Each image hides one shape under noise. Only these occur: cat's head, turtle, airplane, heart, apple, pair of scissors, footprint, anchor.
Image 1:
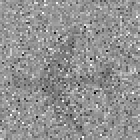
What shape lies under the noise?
airplane
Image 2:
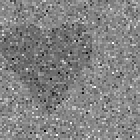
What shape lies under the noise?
heart
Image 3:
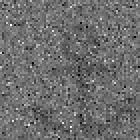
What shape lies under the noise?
anchor
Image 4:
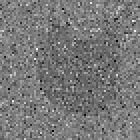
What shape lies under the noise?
cat's head
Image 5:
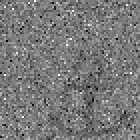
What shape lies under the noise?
anchor
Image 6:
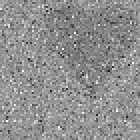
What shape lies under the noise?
heart
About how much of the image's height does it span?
two thirds
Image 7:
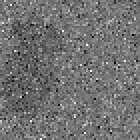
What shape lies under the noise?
footprint
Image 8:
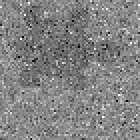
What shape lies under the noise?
turtle
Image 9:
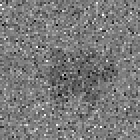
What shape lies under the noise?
turtle
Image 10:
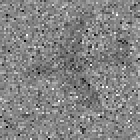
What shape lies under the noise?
airplane
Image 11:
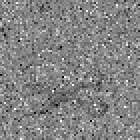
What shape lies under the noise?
pair of scissors
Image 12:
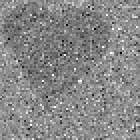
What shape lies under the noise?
heart
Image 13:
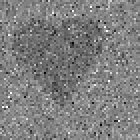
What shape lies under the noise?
heart
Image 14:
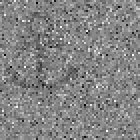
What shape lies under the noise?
anchor
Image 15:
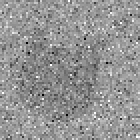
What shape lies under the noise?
cat's head
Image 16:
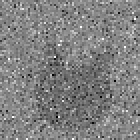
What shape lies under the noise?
cat's head
